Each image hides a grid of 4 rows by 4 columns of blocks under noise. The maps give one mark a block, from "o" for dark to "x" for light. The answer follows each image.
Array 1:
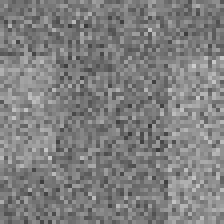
o o o o
x o o x
x o o x
o o o x
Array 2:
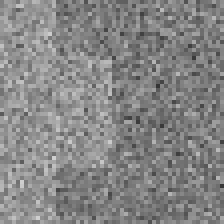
x o o o
x x o o
x x o o
x o o o
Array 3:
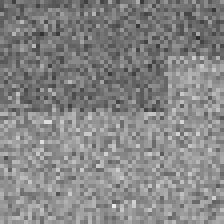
o o o o
o o o x
x x x x
x x x x
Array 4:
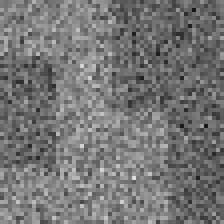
x x o o
o x o o
o x x o
x x x o
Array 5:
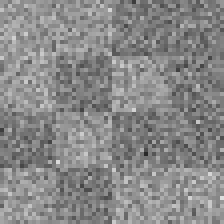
x x o o
x o x o
o x o o
x o x x
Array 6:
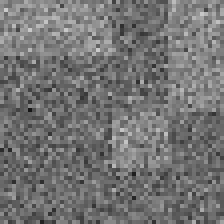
x x o x
o o o x
o o x o
o o o o
